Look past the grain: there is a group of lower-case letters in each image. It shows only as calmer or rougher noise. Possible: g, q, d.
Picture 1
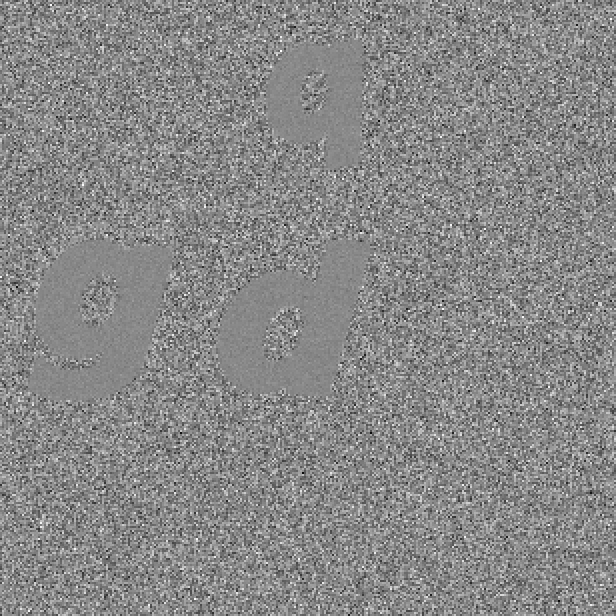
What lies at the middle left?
g
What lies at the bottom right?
nothing
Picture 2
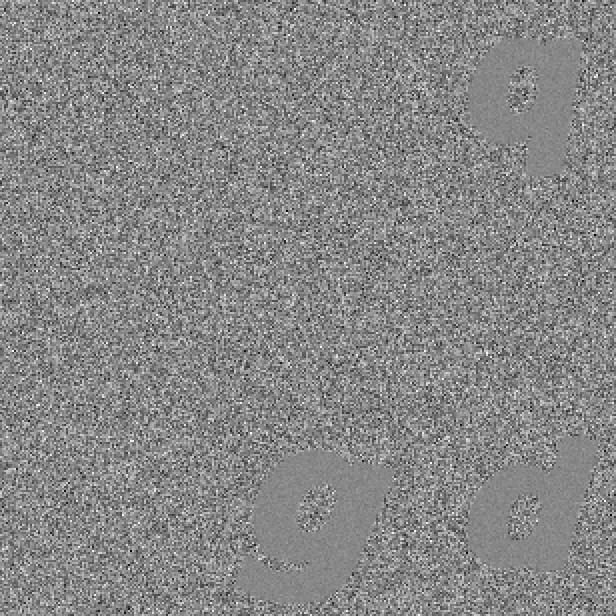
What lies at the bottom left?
nothing
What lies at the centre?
nothing
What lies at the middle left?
nothing
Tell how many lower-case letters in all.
3
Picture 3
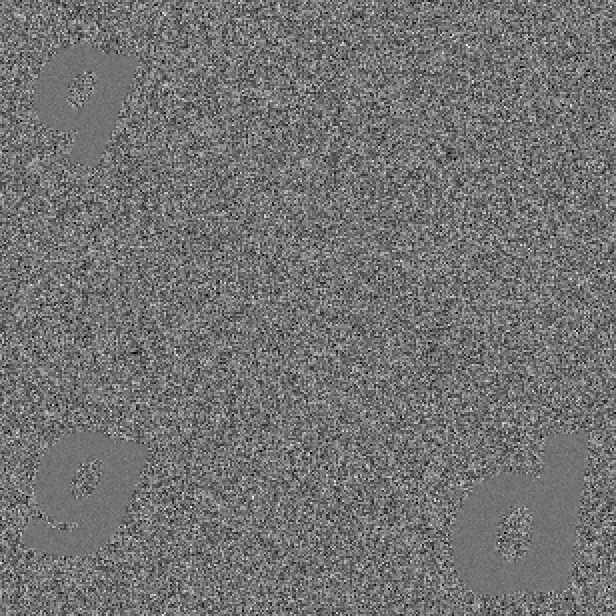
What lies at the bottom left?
g
